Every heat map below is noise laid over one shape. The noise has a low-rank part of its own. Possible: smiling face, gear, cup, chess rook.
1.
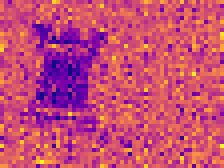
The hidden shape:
chess rook
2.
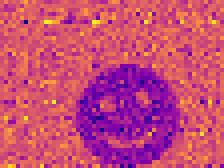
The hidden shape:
smiling face
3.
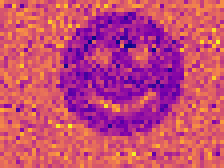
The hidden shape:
smiling face
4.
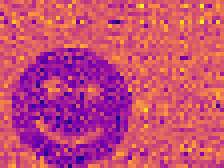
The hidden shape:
smiling face
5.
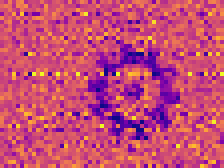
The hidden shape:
gear
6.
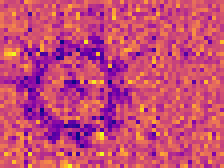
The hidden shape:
gear
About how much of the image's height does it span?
two thirds
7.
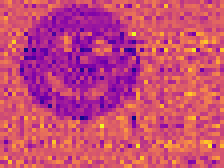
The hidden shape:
smiling face
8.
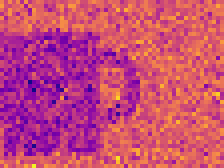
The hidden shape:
cup
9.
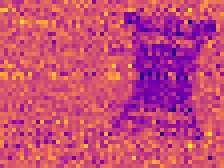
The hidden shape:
chess rook
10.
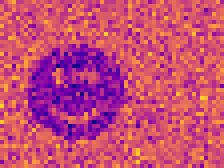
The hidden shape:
smiling face
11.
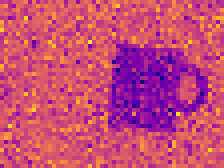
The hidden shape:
cup
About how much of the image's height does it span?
half
